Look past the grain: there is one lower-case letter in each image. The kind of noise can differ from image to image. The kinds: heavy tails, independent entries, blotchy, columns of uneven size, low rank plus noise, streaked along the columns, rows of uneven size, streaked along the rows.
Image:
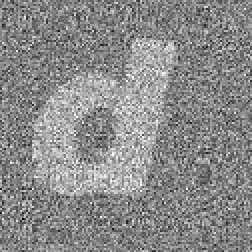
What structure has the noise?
low rank plus noise
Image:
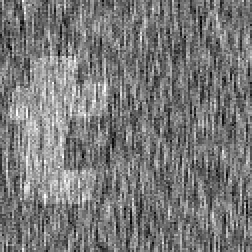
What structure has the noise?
streaked along the columns
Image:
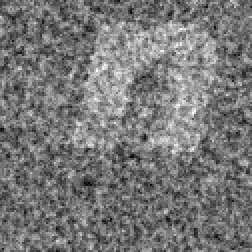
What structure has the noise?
blotchy
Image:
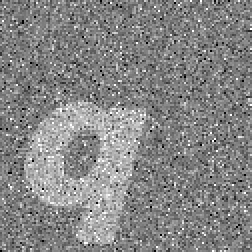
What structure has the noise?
heavy tails
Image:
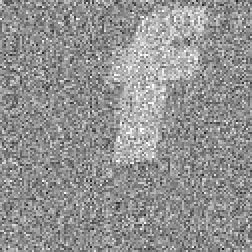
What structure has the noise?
low rank plus noise
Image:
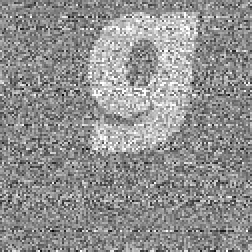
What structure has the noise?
rows of uneven size
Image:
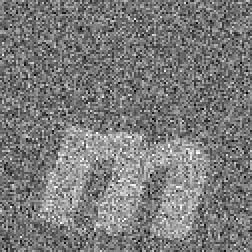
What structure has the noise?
independent entries
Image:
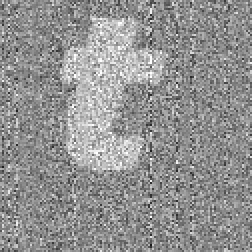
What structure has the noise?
columns of uneven size
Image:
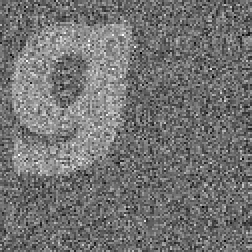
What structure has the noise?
low rank plus noise
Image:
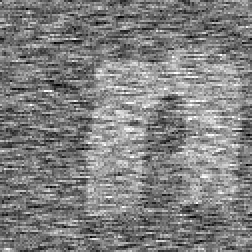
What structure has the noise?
streaked along the rows
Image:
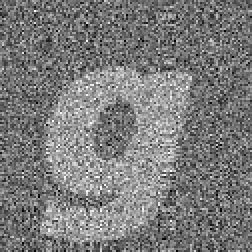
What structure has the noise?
low rank plus noise
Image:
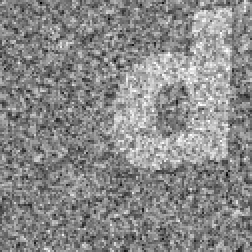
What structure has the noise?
blotchy
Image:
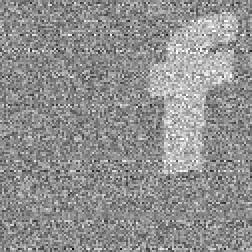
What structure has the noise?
rows of uneven size
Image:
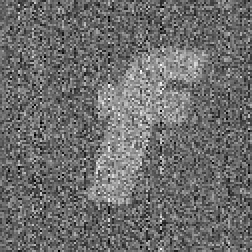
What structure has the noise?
columns of uneven size
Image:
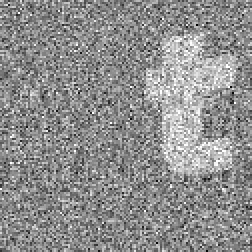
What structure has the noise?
low rank plus noise
